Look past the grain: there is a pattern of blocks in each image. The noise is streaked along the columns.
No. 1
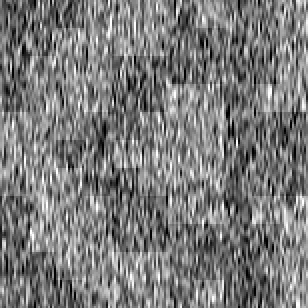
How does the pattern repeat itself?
top and bottom mirror each other
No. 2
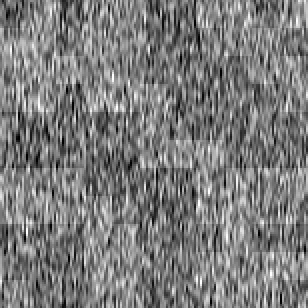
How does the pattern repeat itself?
mirrored about the diagonal from the bottom left
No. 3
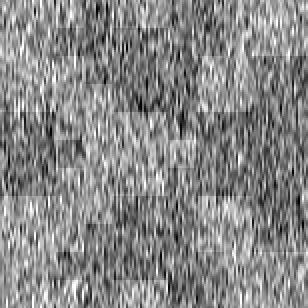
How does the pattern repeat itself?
top and bottom mirror each other
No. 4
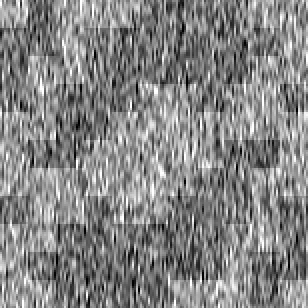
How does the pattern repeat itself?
the same after a half turn
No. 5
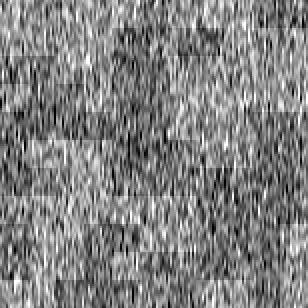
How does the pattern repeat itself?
no symmetry
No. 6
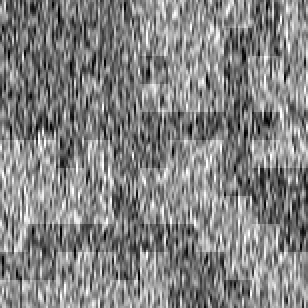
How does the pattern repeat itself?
mirrored about the diagonal from the top left
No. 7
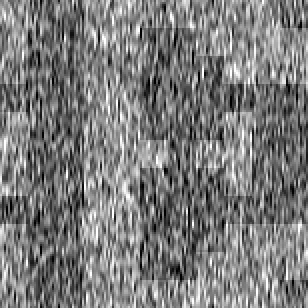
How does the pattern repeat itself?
top and bottom mirror each other
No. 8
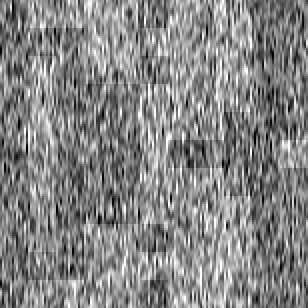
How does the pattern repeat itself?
top and bottom mirror each other
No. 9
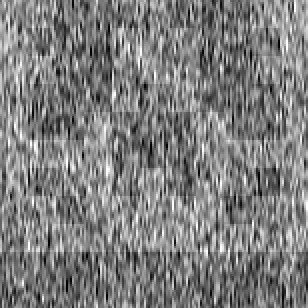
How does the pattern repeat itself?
left and right mirror each other
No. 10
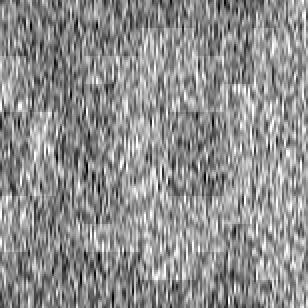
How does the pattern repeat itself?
top and bottom mirror each other
